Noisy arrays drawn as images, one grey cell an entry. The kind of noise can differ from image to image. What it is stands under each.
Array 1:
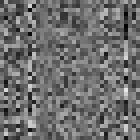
columns of uneven size
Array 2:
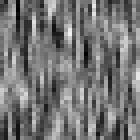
streaked along the columns
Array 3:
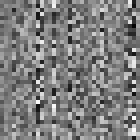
columns of uneven size
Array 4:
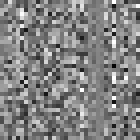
columns of uneven size
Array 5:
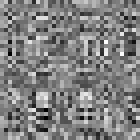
low rank plus noise
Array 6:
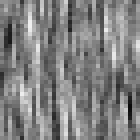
streaked along the columns
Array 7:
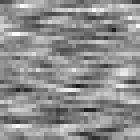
streaked along the rows
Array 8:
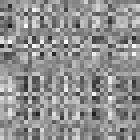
low rank plus noise
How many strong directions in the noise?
one
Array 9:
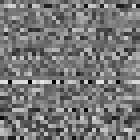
rows of uneven size
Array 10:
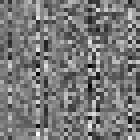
columns of uneven size
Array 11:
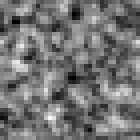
blotchy
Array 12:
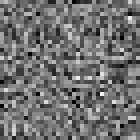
low rank plus noise
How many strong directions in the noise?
five to eight
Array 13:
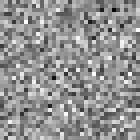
independent entries
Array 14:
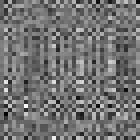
low rank plus noise
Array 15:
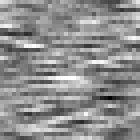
streaked along the rows
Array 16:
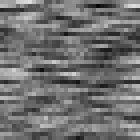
streaked along the rows
